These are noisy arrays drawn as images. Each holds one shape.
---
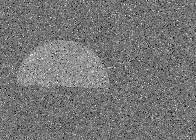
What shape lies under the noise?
half disc
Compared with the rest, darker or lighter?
lighter
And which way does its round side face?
up
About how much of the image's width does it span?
half
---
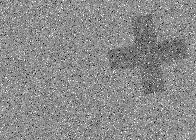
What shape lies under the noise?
cross
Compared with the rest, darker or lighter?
darker
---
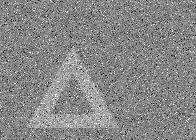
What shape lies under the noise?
triangle frame
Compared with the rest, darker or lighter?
lighter
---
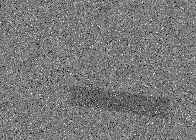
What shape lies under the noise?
bar
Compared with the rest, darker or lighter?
darker
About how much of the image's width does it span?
half
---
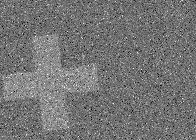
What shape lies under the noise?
cross
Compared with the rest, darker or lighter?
lighter
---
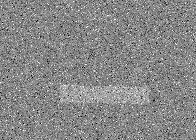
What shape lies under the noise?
bar
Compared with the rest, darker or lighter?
lighter
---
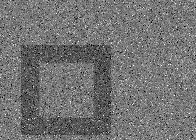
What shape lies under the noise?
square frame
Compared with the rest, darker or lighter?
darker
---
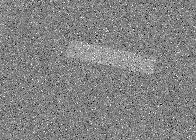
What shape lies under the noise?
bar
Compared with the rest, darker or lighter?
lighter
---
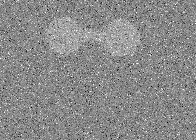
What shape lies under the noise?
dumbbell
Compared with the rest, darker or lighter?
lighter
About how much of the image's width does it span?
half
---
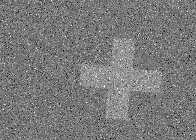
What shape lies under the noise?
cross
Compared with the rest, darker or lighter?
lighter
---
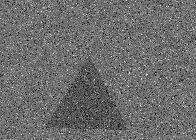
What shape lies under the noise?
triangle
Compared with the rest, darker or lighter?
darker
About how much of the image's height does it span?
half
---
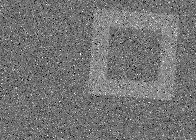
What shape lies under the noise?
square frame
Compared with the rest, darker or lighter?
lighter
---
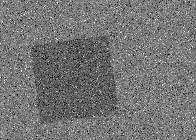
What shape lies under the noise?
square
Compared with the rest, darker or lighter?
darker
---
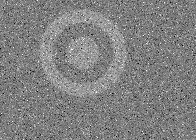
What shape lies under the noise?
bullseye
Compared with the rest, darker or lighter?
lighter
